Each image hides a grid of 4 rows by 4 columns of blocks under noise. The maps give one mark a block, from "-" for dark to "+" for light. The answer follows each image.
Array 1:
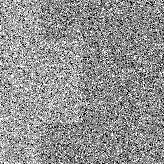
+ - - -
+ + - -
+ + - -
+ - - -
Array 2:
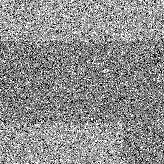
+ + + +
- - - -
- - - -
+ + + -
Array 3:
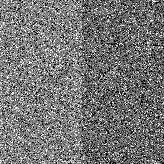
+ + - -
+ + - -
+ + - -
+ + - -
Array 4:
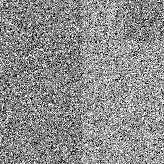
- - + -
- - + +
- - + +
- - + +
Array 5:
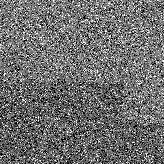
+ + + +
+ + + +
- - - +
- - - -
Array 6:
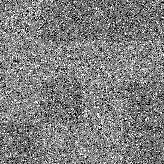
+ - - -
+ + + +
+ - + -
- + + -
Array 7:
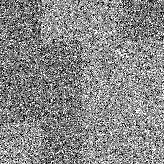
- + + -
- - + +
- - + +
+ - + +
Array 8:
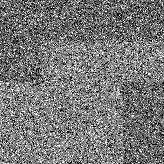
- - - -
- + + +
+ + + -
+ + + -
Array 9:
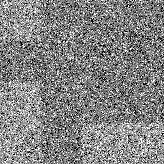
+ - - -
- - - -
+ - - -
+ - + +
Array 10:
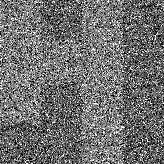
+ - + -
+ + + -
+ - + -
- - + -
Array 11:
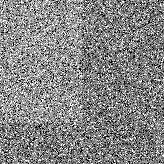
+ + - -
+ + - -
+ + - -
- - - -
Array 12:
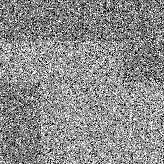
- - - -
+ + + -
- + + +
- + + +
